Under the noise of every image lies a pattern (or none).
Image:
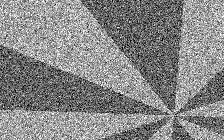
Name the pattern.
spokes from one point
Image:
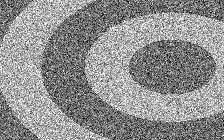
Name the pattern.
rings round one point
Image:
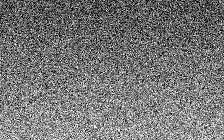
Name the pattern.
a smooth slope
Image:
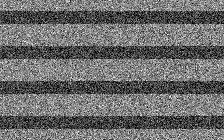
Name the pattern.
horizontal stripes
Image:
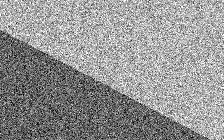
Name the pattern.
a sharp edge
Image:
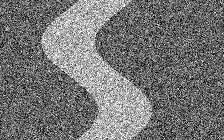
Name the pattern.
a wavy band
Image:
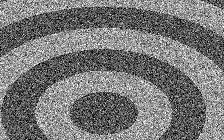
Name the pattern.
rings round one point
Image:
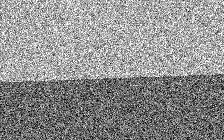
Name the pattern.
a sharp edge
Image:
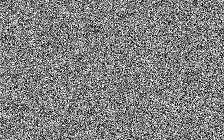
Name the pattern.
only noise
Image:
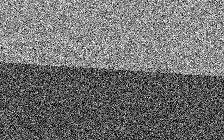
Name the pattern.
a sharp edge
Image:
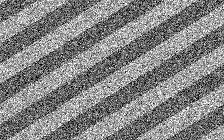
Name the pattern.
diagonal stripes
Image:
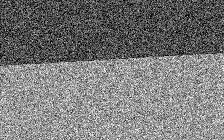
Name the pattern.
a sharp edge
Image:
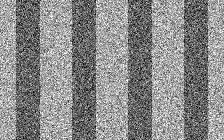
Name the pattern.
vertical stripes
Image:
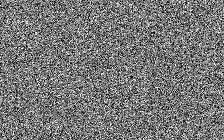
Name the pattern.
only noise
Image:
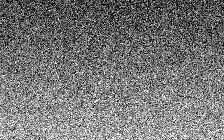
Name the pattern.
a smooth slope
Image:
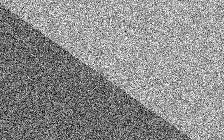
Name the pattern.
a sharp edge
